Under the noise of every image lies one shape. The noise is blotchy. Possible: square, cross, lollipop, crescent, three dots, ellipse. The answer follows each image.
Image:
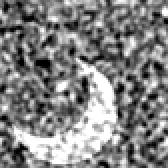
light crescent
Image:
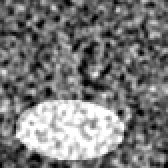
light ellipse
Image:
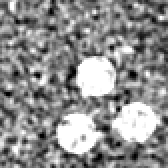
light three dots
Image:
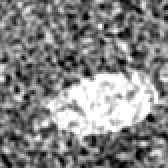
light ellipse
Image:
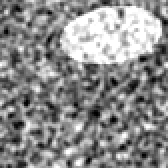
light ellipse
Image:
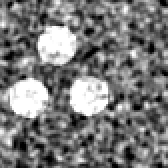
light three dots
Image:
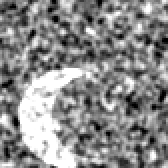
light crescent
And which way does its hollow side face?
right
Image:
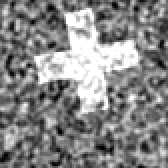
light cross
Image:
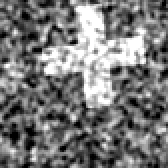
light cross
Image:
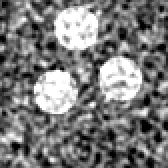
light three dots
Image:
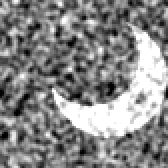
light crescent
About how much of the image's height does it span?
two thirds
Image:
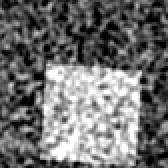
light square
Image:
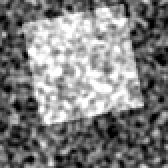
light square
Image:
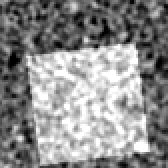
light square
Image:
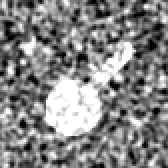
light lollipop
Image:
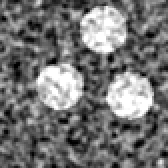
light three dots
